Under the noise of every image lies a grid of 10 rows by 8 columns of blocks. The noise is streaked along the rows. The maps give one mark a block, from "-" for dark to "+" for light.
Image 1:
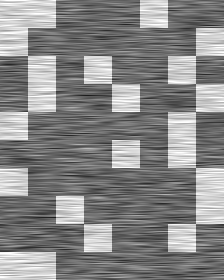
+ + - - - + - -
+ - - - - - - +
- + - + - - + -
- + - - + - - +
+ - - - - - + -
- - - - + - + -
+ - - - - - - +
- - + - - - - +
- - - + - - + -
+ + - - - - - -
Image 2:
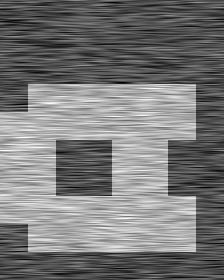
- - - - - - - -
- - - - - - - -
- - - - - - - -
- + + + + + + -
+ + + + + + + -
+ + - - + + - -
+ + - - + + - -
+ + + + + + + -
- + + + + + + -
- - - - - - - -
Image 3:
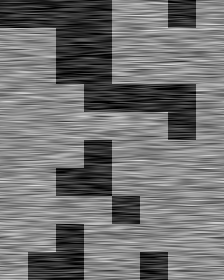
- - - - + + - +
+ + - - + + + +
+ + - - + + + +
+ + + - - - - +
+ + + + + + - +
+ + + - + + + +
+ + - - + + + +
+ + + + - + + +
+ + - + + + + +
+ - - + + - + +
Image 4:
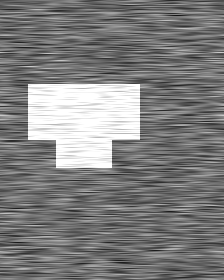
- - - - - - - -
- - - - - - - -
- - - - - - - -
- + + + + - - -
- + + + + - - -
- - + + - - - -
- - - - - - - -
- - - - - - - -
- - - - - - - -
- - - - - - - -
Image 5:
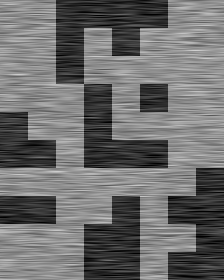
+ + - - - - + +
+ + - + - + + +
+ + - + + + + +
+ + + - + - + +
- + + - + + + +
- - + - - - + +
+ + + + + + + -
- - + + - + - -
+ + + - - + + -
+ + + - - + - -
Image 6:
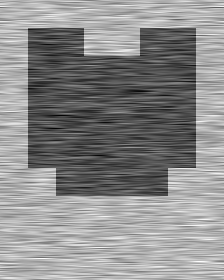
+ + + + + + + +
+ - - + + - - +
+ - - - - - - +
+ - - - - - - +
+ - - - - - - +
+ - - - - - - +
+ + - - - - + +
+ + + + + + + +
+ + + + + + + +
+ + + + + + + +
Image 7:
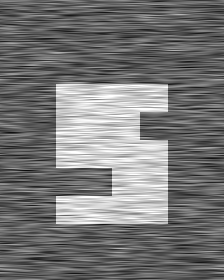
- - - - - - - -
- - - - - - - -
- - - - - - - -
- - + + + + - -
- - + + + - - -
- - + + + + - -
- - - - + + - -
- - + + + + - -
- - - - - - - -
- - - - - - - -
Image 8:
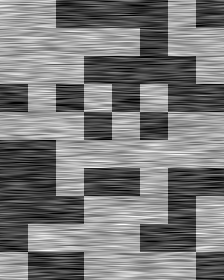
+ + - - - - + -
+ + + + + - + +
+ + + - - - - +
- + - + - + - -
+ + + - + - + +
- - + + + + + +
- - + - - + - -
- - - + + + - +
- + + + + - - +
+ - - + + + + -
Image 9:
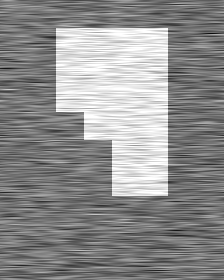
- - - - - - - -
- - + + + + - -
- - + + + + - -
- - + + + + - -
- - - + + + - -
- - - - + + - -
- - - - + + - -
- - - - - - - -
- - - - - - - -
- - - - - - - -
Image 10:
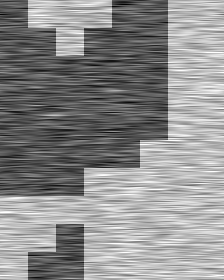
- + + + - - + +
- - + - - - + +
- - - - - - + +
- - - - - - + +
- - - - - - + +
- - - - - + + +
- - - + + + + +
+ + + + + + + +
+ + - + + + + +
+ - - + + + + +
